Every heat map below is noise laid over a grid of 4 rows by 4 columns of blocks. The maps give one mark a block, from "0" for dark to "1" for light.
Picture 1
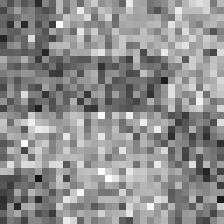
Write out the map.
0 1 1 1
0 0 0 1
1 1 1 0
0 1 1 0
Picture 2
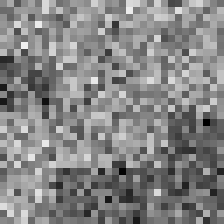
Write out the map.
1 1 1 1
0 1 1 1
1 1 1 0
1 0 0 0
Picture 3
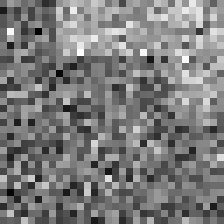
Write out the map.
0 1 1 1
0 0 0 1
0 0 0 0
0 0 0 0
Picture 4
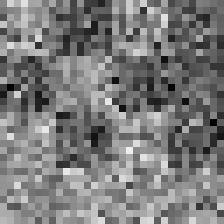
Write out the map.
1 0 1 0
0 1 0 0
1 0 1 0
1 1 1 1
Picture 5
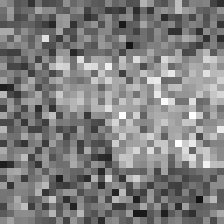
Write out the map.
0 0 0 0
0 1 1 1
0 0 1 1
0 0 0 0
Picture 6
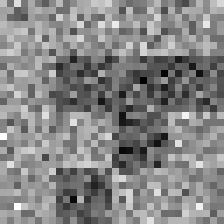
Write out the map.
1 1 1 1
1 0 0 0
1 1 0 1
1 0 1 1
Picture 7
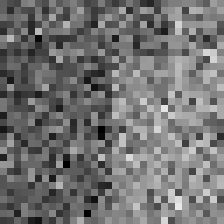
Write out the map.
0 0 0 1
0 0 1 1
0 0 1 1
0 0 1 1
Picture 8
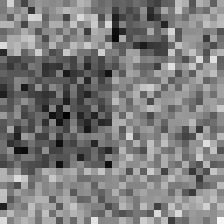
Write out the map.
1 1 0 1
0 0 1 1
0 0 1 1
1 1 1 1
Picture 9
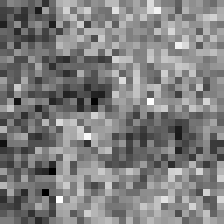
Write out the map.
0 1 1 1
0 0 1 1
0 1 0 0
0 1 1 1
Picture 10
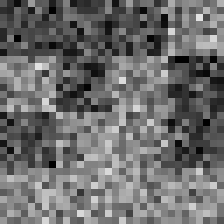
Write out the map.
0 0 0 1
1 0 1 0
0 1 1 0
1 1 1 1
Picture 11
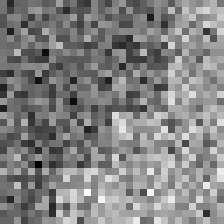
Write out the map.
0 0 0 1
0 0 0 1
0 0 1 1
0 1 1 1
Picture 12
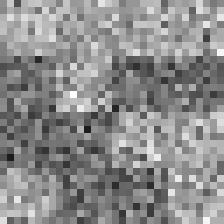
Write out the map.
1 1 1 1
0 1 0 0
0 0 1 1
1 0 0 1
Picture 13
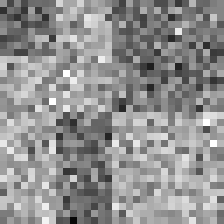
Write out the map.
0 1 0 0
1 1 0 0
1 0 1 1
1 0 1 1
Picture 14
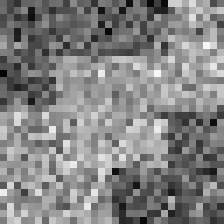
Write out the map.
0 0 0 1
0 1 1 1
1 1 1 0
1 1 0 0
